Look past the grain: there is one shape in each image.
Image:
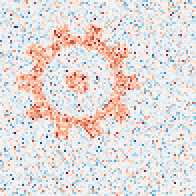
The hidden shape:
gear
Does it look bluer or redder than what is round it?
redder
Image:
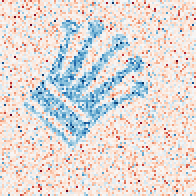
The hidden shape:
chess queen
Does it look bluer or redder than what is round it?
bluer
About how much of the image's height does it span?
two thirds
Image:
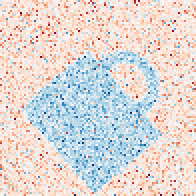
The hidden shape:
cup
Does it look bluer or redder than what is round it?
bluer
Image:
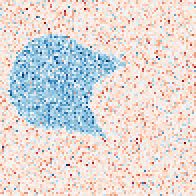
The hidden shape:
cat's head
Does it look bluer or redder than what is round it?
bluer
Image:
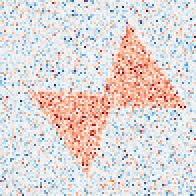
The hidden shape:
bow tie
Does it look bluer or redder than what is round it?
redder
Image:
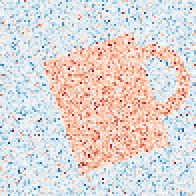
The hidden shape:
cup
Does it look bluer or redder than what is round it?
redder
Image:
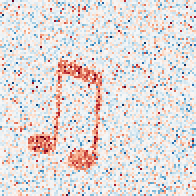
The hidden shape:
pair of musical notes
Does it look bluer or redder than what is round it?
redder
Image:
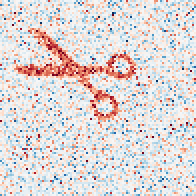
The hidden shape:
pair of scissors
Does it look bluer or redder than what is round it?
redder
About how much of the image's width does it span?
two thirds
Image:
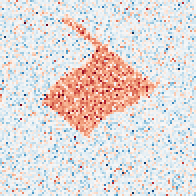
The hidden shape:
flag
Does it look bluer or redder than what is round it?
redder
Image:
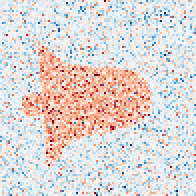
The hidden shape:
bell
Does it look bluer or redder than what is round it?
redder
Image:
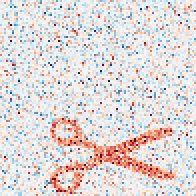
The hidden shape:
pair of scissors
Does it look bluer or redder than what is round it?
redder
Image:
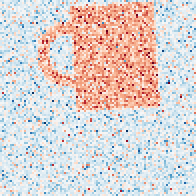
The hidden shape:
cup
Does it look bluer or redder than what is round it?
redder
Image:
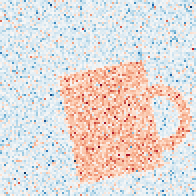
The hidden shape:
cup
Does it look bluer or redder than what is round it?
redder
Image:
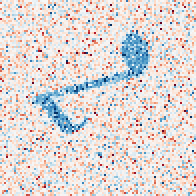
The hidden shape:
musical note
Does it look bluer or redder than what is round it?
bluer
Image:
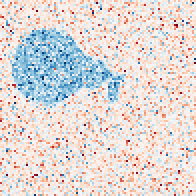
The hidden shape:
pear
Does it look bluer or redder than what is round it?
bluer
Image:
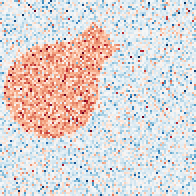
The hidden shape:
light bulb
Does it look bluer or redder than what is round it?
redder
